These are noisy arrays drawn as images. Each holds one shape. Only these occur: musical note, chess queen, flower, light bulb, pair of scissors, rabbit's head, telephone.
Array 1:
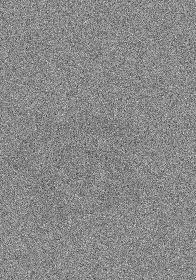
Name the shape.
telephone
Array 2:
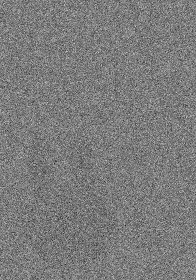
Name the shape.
rabbit's head
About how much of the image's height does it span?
half
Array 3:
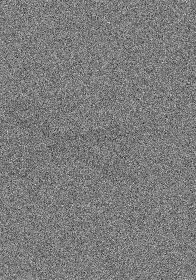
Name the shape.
pair of scissors
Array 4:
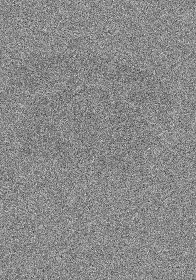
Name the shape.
telephone
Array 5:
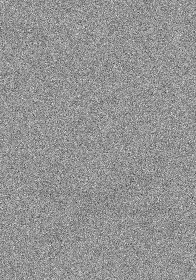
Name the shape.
pair of scissors
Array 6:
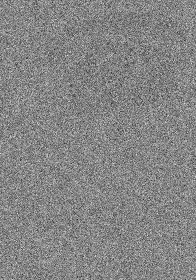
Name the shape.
telephone
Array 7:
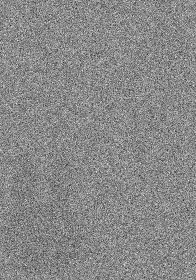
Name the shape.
rabbit's head
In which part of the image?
bottom left
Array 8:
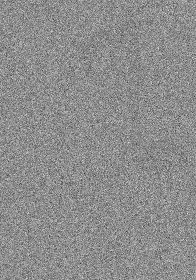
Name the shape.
musical note
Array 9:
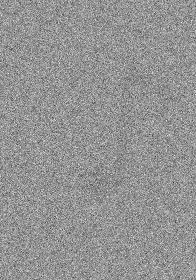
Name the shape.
musical note
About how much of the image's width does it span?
half
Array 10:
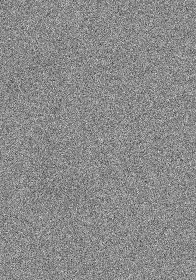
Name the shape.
musical note
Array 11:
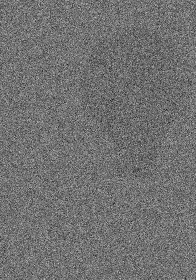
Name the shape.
light bulb
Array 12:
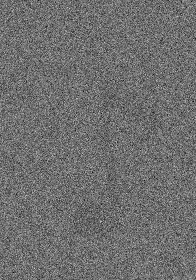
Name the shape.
musical note
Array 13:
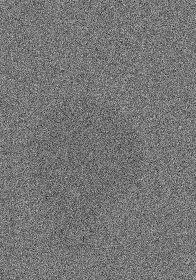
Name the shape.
light bulb
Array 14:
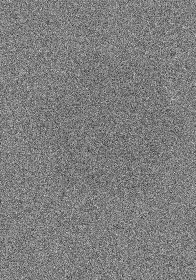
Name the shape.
flower
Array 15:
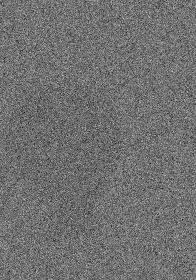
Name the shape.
light bulb
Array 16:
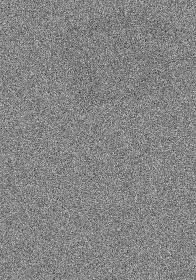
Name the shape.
telephone
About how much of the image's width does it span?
two thirds
